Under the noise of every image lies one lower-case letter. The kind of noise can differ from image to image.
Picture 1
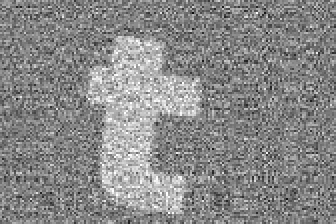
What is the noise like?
low rank plus noise
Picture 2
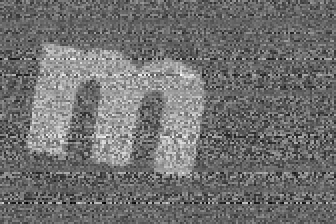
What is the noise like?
rows of uneven size
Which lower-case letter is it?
m
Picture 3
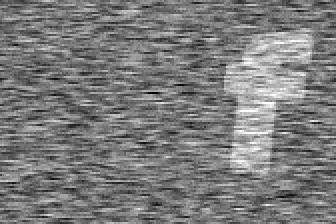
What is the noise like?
streaked along the rows
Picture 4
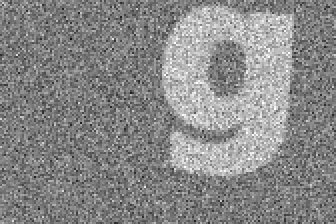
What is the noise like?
independent entries
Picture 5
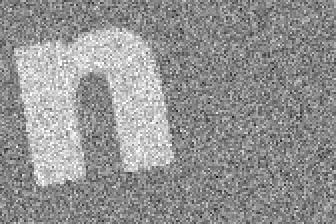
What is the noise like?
independent entries
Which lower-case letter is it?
n
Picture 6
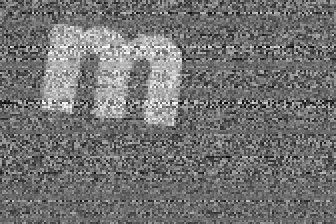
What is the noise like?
rows of uneven size
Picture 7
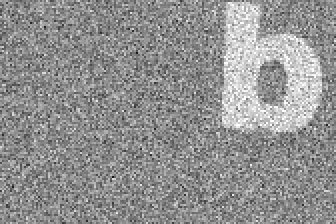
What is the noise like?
independent entries
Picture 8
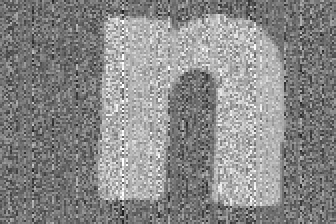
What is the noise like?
columns of uneven size
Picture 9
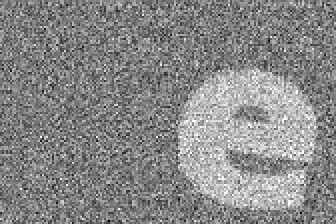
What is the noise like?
low rank plus noise
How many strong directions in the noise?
five to eight
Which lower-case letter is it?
e
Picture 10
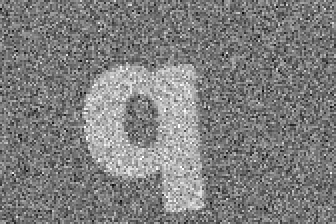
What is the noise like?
independent entries
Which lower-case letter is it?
q
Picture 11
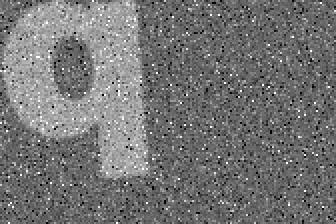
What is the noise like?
heavy tails
